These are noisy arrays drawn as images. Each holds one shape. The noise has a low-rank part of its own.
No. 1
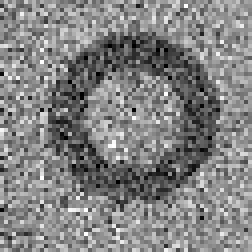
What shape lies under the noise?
ring
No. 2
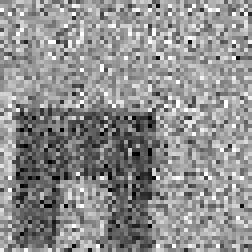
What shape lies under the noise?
square with a notch
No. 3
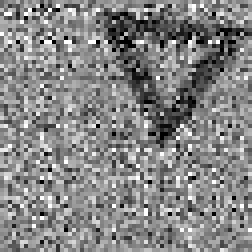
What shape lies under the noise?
triangle frame
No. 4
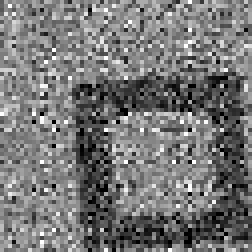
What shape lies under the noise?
square frame
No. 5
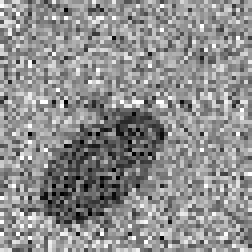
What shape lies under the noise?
ellipse
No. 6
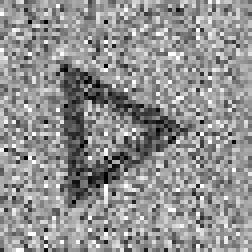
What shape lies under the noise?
triangle frame
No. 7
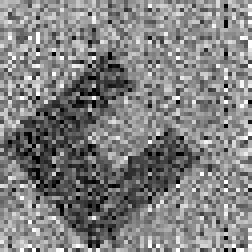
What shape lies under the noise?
square with a notch
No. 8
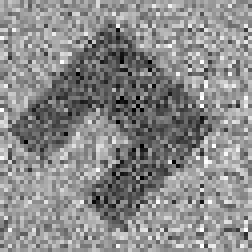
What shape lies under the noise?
square with a notch
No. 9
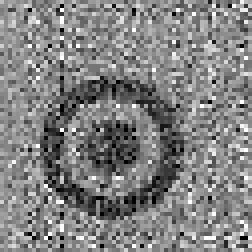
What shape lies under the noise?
bullseye
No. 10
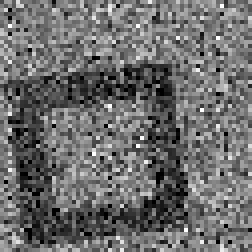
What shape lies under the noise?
square frame
